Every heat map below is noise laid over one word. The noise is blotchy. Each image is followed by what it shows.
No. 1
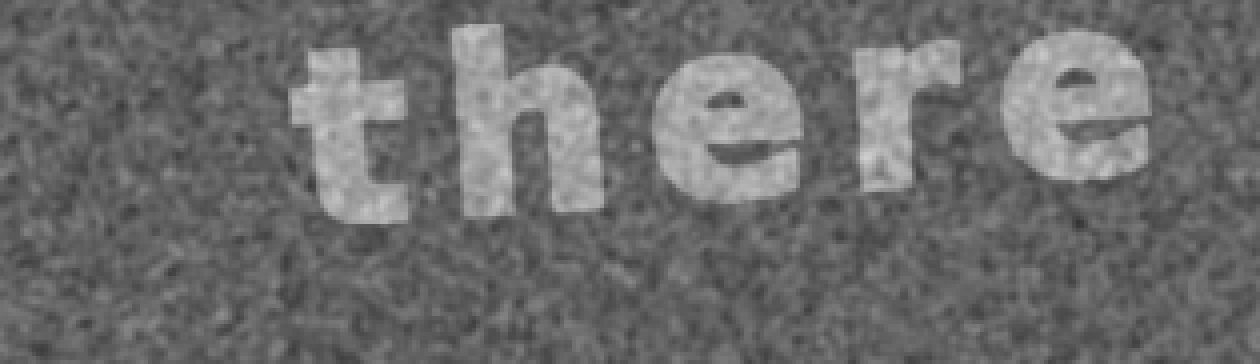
there
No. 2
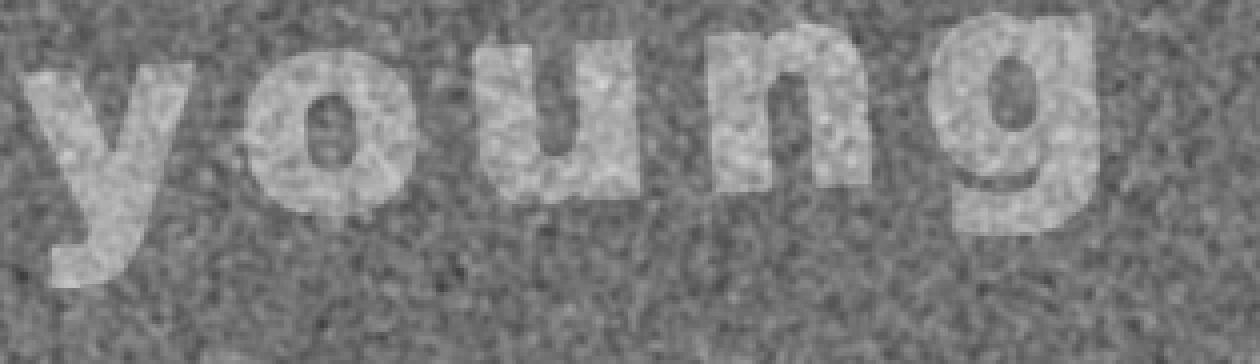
young
